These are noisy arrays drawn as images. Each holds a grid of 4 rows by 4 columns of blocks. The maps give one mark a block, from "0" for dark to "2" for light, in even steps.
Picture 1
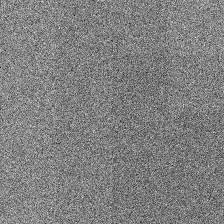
2 1 1 2
2 1 0 1
2 1 0 0
2 1 0 0
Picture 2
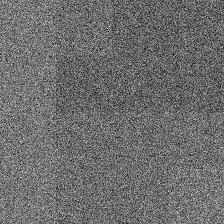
2 1 0 0
2 0 0 0
2 1 1 1
2 1 1 2
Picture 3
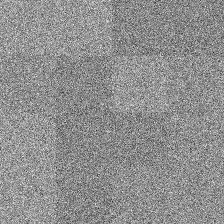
2 2 0 0
1 0 2 1
2 0 0 1
2 0 1 1
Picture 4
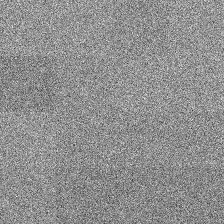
2 2 1 2
0 1 2 2
2 1 1 1
1 0 0 0
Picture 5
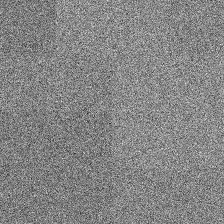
0 2 2 1
1 1 2 2
0 0 2 2
0 0 1 1
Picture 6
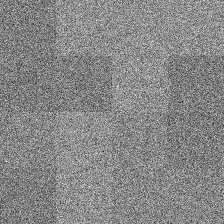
0 2 2 2
0 0 2 0
1 2 1 0
0 2 1 1
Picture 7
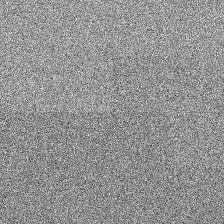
2 2 2 2
2 2 1 1
0 0 0 1
0 0 0 0
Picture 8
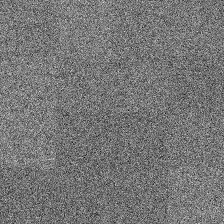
1 2 1 1
2 1 1 0
2 0 0 1
0 0 0 2
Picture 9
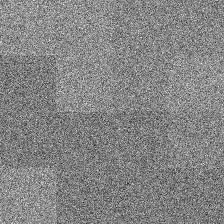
2 2 1 1
0 2 1 2
0 0 0 1
2 0 0 0
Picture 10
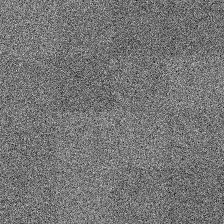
2 1 0 0
1 0 1 2
1 2 2 1
1 2 1 0
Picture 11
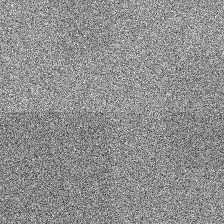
2 1 2 2
2 2 2 1
0 0 1 0
0 0 1 1
